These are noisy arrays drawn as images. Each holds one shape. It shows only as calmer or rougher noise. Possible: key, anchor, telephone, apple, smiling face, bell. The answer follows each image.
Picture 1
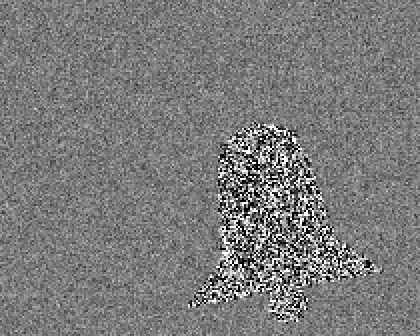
rough bell
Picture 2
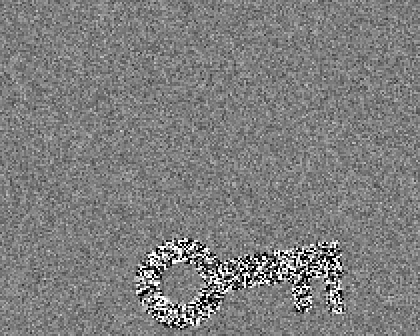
rough key
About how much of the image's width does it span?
half
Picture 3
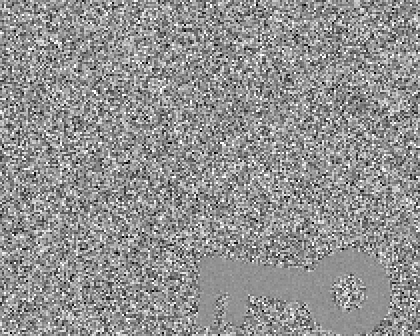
calm key
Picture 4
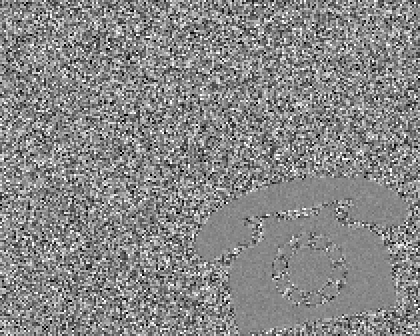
calm telephone
